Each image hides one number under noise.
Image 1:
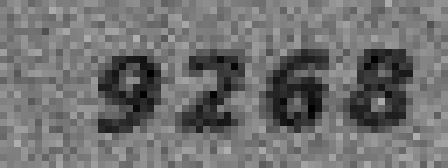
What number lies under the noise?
9268
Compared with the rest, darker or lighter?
darker
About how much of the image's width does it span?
two thirds
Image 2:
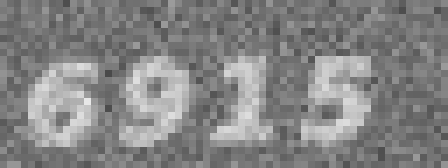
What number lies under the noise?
6915
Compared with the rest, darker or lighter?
lighter
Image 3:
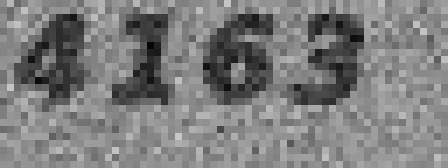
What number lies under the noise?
4163
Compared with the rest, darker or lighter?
darker
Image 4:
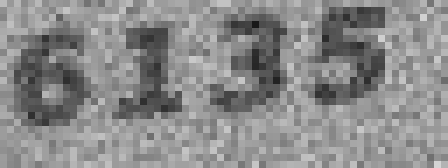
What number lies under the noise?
6135
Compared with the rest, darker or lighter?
darker
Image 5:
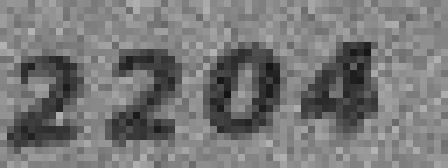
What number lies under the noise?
2204
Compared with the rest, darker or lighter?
darker
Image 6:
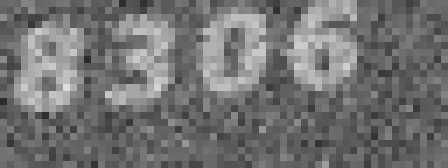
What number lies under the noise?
8306
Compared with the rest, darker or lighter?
lighter
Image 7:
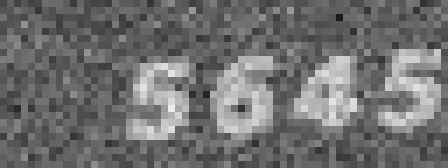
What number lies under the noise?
5645
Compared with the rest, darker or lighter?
lighter
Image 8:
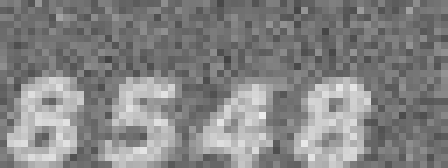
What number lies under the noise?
8548
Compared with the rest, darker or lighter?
lighter
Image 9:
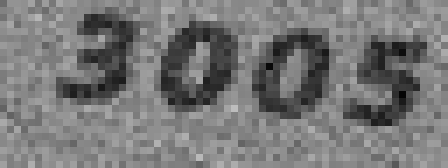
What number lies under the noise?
3005
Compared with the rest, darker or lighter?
darker
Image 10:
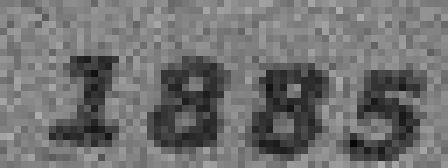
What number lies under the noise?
1885
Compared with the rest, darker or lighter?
darker
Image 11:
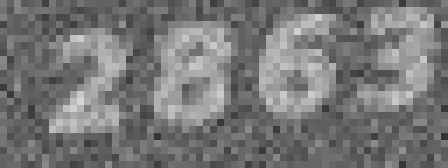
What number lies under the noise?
2863
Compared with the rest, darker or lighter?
lighter
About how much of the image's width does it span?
nearly all
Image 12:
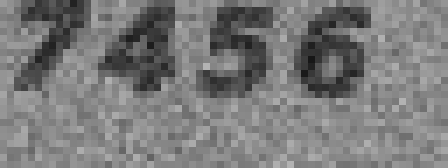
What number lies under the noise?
7456
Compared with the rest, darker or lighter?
darker
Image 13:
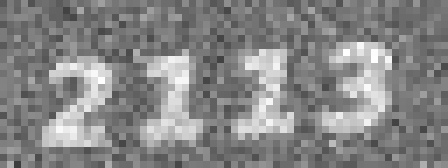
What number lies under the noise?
2113
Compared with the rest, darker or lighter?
lighter
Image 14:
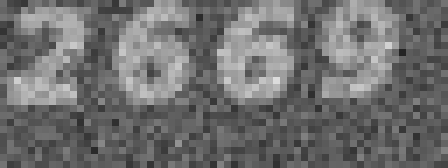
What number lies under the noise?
2669
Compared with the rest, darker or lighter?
lighter
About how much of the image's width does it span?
nearly all
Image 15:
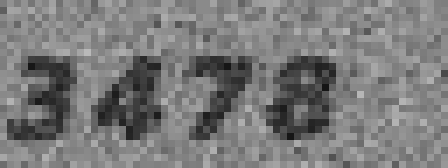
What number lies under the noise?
3478
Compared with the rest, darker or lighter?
darker
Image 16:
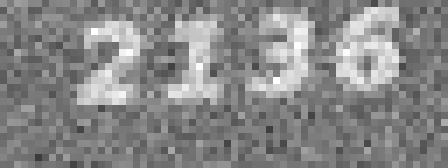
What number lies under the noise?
2136
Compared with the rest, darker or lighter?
lighter
